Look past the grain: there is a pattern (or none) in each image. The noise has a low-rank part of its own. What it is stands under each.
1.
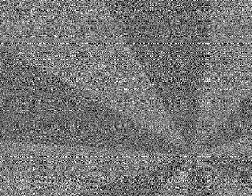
spokes from one point
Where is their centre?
bottom right
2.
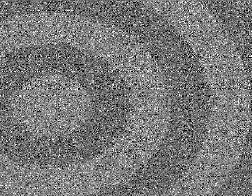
rings round one point
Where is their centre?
middle left
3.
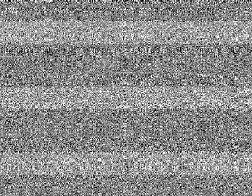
horizontal stripes
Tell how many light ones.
3
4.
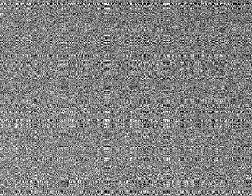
a smooth slope
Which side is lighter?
bottom left
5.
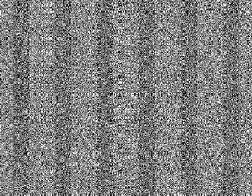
vertical stripes
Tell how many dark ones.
6
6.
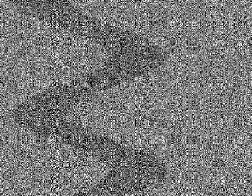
a wavy band
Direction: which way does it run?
top to bottom
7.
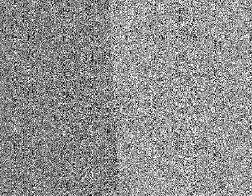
a sharp edge
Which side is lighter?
right
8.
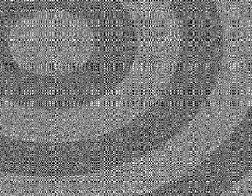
rings round one point
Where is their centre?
top left
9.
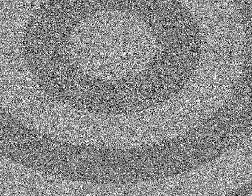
rings round one point
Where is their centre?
top middle
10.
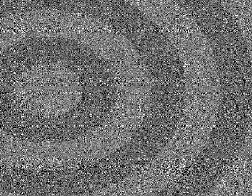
rings round one point
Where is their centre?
middle left
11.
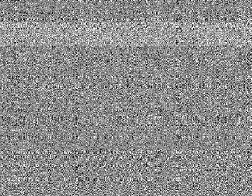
one horizontal stripe
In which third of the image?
top
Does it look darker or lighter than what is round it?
lighter
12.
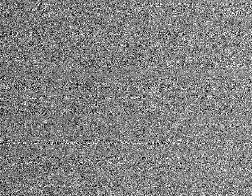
a smooth slope
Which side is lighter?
right
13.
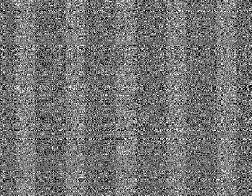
vertical stripes
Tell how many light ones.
5
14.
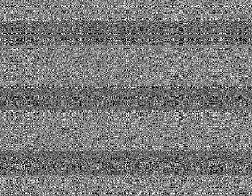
horizontal stripes
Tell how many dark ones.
3
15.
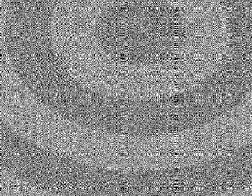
rings round one point
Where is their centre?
top middle
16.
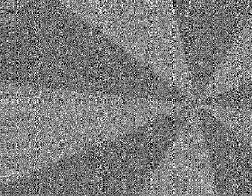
spokes from one point
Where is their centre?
middle right
